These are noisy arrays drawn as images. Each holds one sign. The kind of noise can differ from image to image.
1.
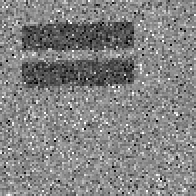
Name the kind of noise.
heavy tails
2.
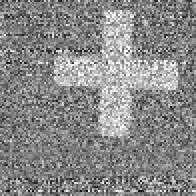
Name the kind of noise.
rows of uneven size
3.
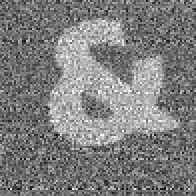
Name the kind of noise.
rows of uneven size
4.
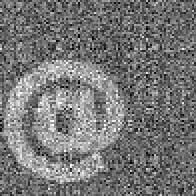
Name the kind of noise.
low rank plus noise
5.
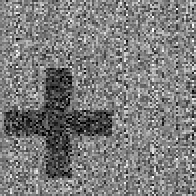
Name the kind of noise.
columns of uneven size
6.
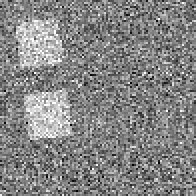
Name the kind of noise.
low rank plus noise
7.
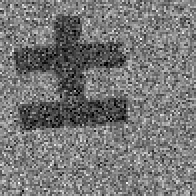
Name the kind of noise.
independent entries
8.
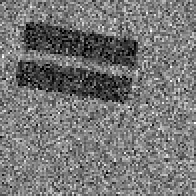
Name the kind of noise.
independent entries
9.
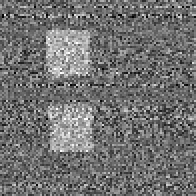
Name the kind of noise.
rows of uneven size
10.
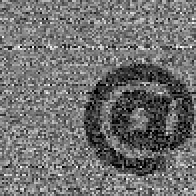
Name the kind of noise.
rows of uneven size
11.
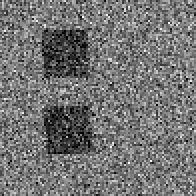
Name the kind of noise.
independent entries
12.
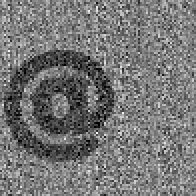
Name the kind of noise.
columns of uneven size
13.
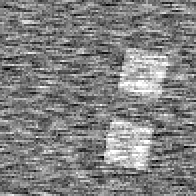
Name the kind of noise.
streaked along the rows
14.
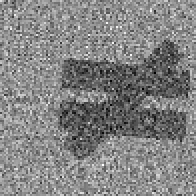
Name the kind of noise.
low rank plus noise
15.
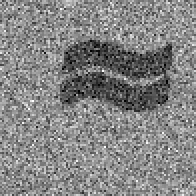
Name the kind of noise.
independent entries
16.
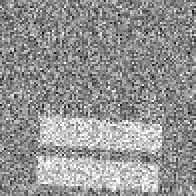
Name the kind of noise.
low rank plus noise
